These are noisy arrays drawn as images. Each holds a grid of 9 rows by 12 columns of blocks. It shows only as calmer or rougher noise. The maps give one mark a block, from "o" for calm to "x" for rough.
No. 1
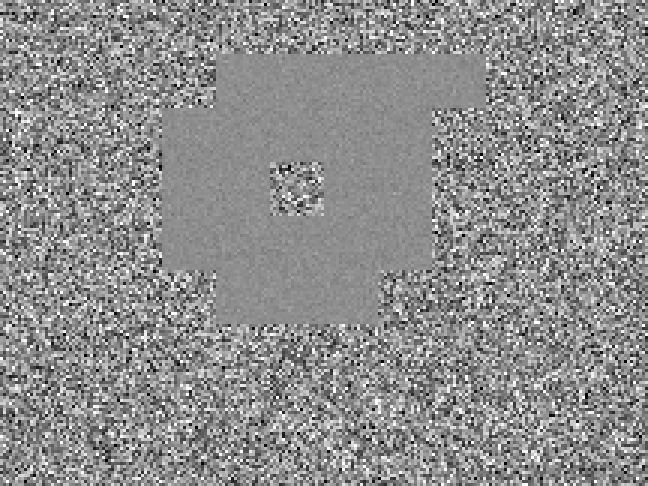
x x x x x x x x x x x x
x x x x o o o o o x x x
x x x o o o o o x x x x
x x x o o x o o x x x x
x x x o o o o o x x x x
x x x x o o o x x x x x
x x x x x x x x x x x x
x x x x x x x x x x x x
x x x x x x x x x x x x
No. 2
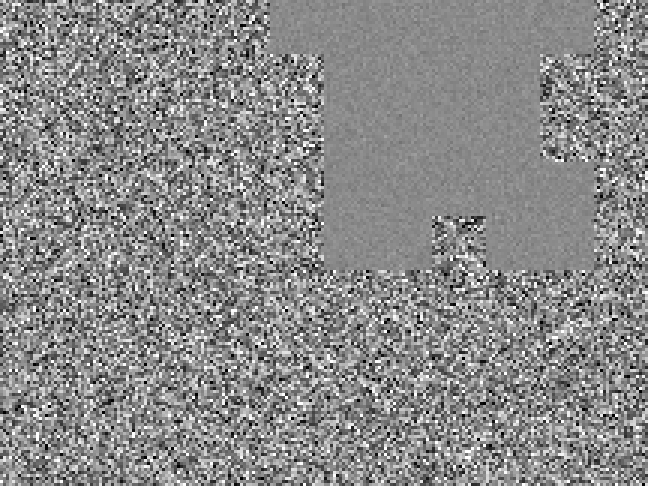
x x x x x o o o o o o x
x x x x x x o o o o x x
x x x x x x o o o o x x
x x x x x x o o o o o x
x x x x x x o o x o o x
x x x x x x x x x x x x
x x x x x x x x x x x x
x x x x x x x x x x x x
x x x x x x x x x x x x
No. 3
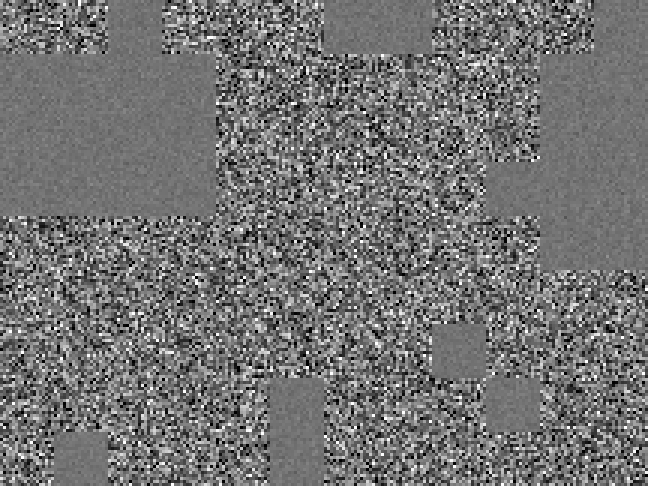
x x o x x x o o x x x o
o o o o x x x x x x o o
o o o o x x x x x x o o
o o o o x x x x x o o o
x x x x x x x x x x o o
x x x x x x x x x x x x
x x x x x x x x o x x x
x x x x x o x x x o x x
x o x x x o x x x x x x
